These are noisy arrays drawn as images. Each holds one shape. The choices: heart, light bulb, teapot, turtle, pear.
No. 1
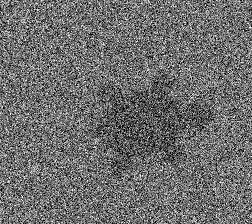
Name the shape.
turtle
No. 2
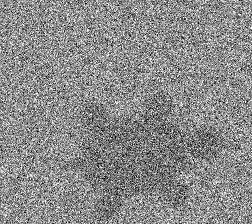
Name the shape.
turtle
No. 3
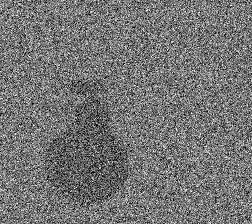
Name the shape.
pear
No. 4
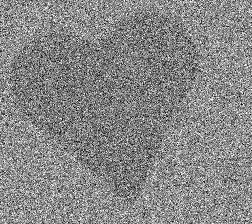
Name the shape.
heart
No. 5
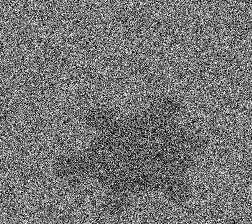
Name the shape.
turtle
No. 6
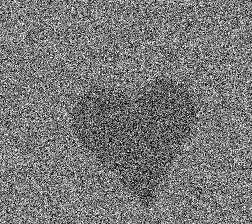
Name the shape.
heart
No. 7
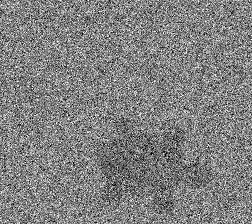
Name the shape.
turtle
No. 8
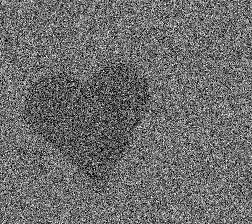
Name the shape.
heart
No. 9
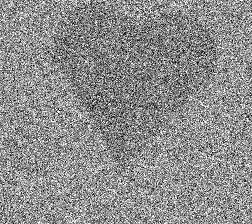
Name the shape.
heart
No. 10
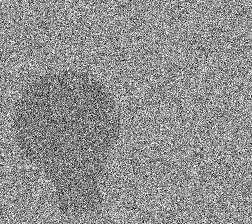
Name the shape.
light bulb
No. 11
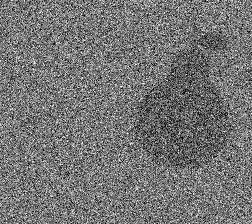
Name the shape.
pear
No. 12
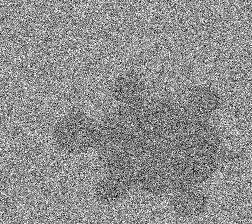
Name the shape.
turtle
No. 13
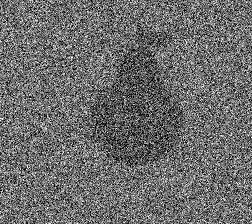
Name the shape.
pear
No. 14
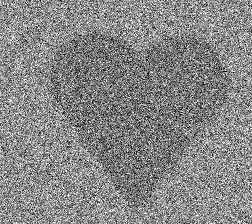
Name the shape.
heart
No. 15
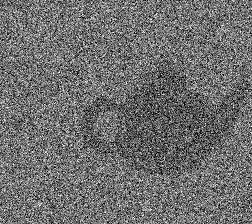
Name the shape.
teapot
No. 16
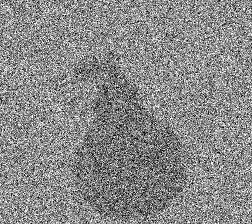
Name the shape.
pear
